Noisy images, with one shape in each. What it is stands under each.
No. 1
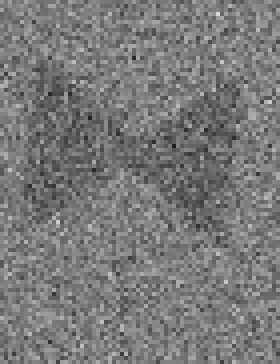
bow tie
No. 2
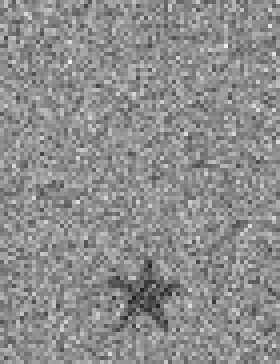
star
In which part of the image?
bottom middle
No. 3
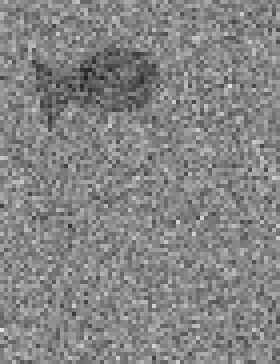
fish
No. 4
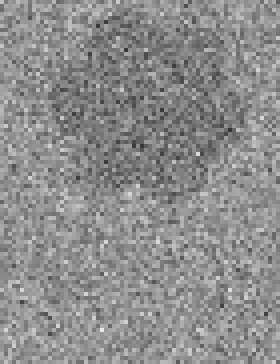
flower
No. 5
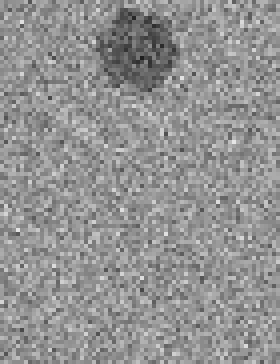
flower
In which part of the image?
top middle
